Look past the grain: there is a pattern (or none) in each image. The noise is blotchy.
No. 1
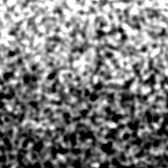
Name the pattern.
a smooth slope
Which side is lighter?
top
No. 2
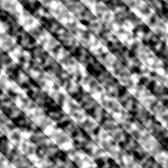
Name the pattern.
diagonal stripes
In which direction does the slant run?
top left to bottom right
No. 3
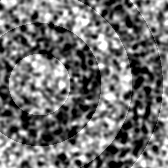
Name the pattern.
rings round one point
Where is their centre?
middle left
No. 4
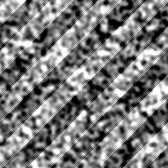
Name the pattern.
diagonal stripes
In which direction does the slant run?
bottom left to top right
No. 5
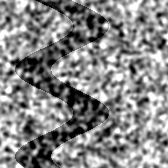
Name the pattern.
a wavy band
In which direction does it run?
top to bottom
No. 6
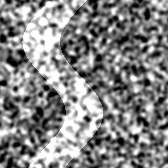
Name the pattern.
a wavy band
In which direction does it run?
top to bottom
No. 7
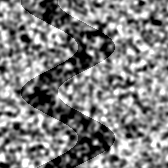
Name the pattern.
a wavy band
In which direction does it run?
top to bottom
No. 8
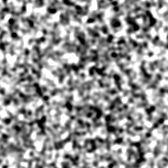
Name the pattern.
only noise
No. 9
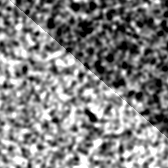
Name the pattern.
a sharp edge
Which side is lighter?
bottom left
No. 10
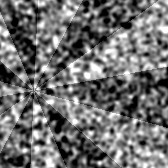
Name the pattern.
spokes from one point
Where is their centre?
middle left
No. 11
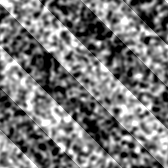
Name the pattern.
diagonal stripes
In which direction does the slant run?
top left to bottom right
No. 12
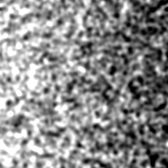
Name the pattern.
a smooth slope
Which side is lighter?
left
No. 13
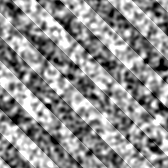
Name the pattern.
diagonal stripes
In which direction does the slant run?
top left to bottom right
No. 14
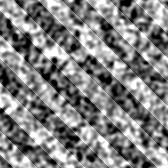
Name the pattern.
diagonal stripes
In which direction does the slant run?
top left to bottom right
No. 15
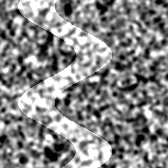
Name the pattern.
a wavy band
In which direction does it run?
top to bottom
